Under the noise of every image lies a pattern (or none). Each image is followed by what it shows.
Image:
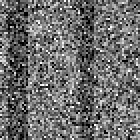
bands of columns
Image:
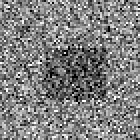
one block
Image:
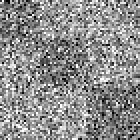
blocks along the diagonal
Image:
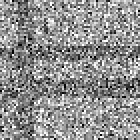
bands of rows crossing bands of columns
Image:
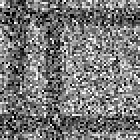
bands of rows crossing bands of columns
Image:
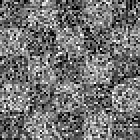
a checkerboard
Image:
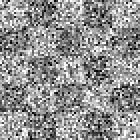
a checkerboard
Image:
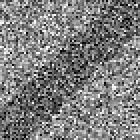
a diagonal band
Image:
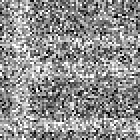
bands of rows crossing bands of columns
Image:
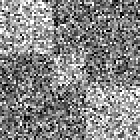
blocks along the diagonal
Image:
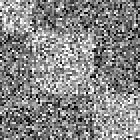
blocks along the diagonal
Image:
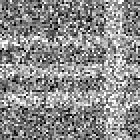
bands of rows crossing bands of columns
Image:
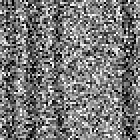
bands of columns
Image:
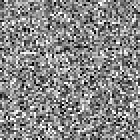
only noise
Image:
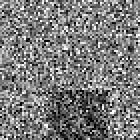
one block
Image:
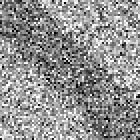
a diagonal band
